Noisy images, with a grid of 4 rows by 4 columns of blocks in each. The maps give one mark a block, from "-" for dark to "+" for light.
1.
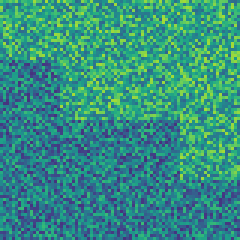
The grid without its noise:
++++
-+++
---+
----
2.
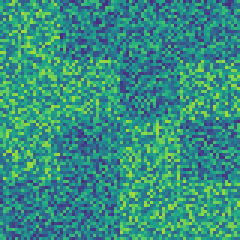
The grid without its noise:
+---
++-+
+-+-
--++
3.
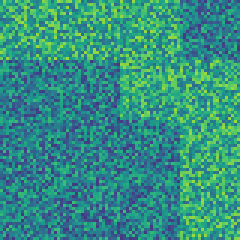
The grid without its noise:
+++-
--++
---+
---+
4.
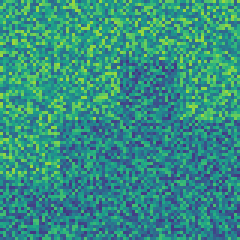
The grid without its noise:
++++
++-+
+---
----
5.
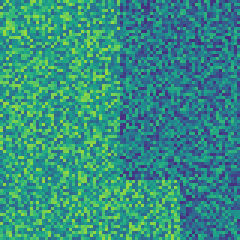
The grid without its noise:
++--
++--
++--
+++-
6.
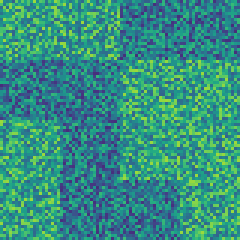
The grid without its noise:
++--
--++
+-++
+--+
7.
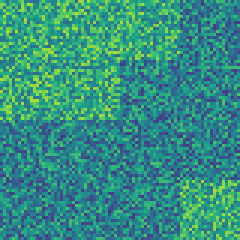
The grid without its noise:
+++-
++--
----
---+
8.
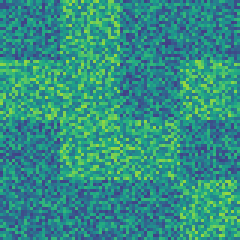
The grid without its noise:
-+--
++-+
-++-
---+
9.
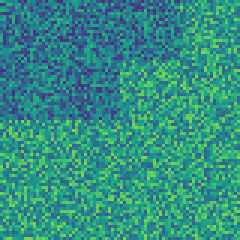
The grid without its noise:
---+
--++
++++
++++
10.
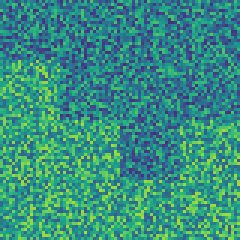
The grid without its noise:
----
+---
++-+
++++
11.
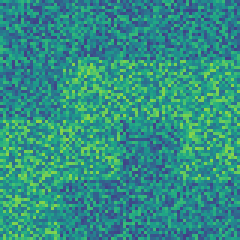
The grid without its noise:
----
-+++
++-+
+---
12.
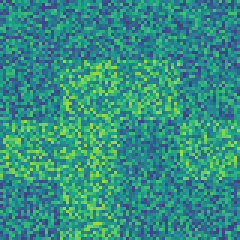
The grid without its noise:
----
-++-
++-+
-+--
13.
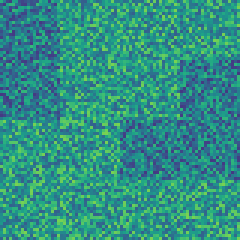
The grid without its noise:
-+++
-++-
++--
++++
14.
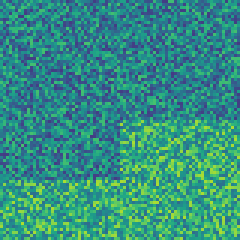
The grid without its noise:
----
----
--++
++++
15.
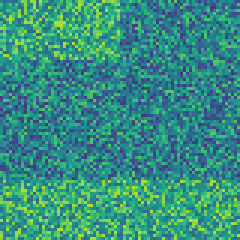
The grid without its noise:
++--
----
----
++++
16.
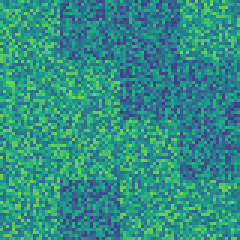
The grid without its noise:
+--+
++--
+++-
+-++
